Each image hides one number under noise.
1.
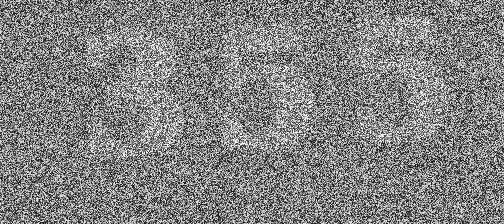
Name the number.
355
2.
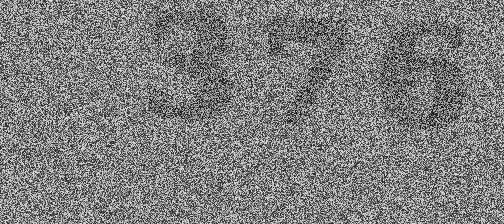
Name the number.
376
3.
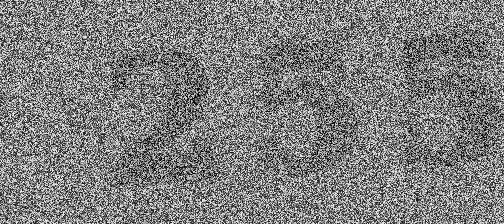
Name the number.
255
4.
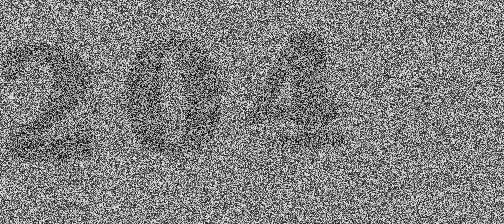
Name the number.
204
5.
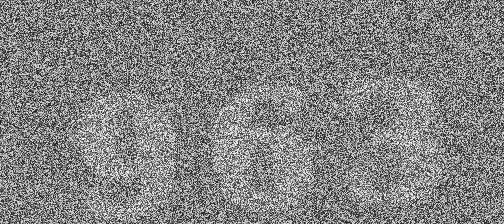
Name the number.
963
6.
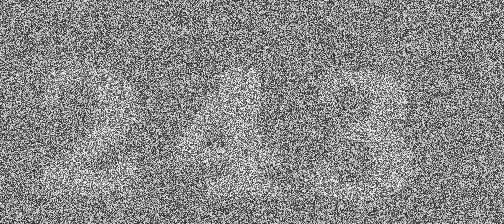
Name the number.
243
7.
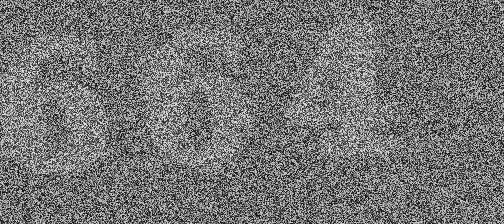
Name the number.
664
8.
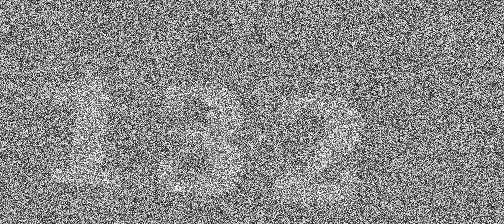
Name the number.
132
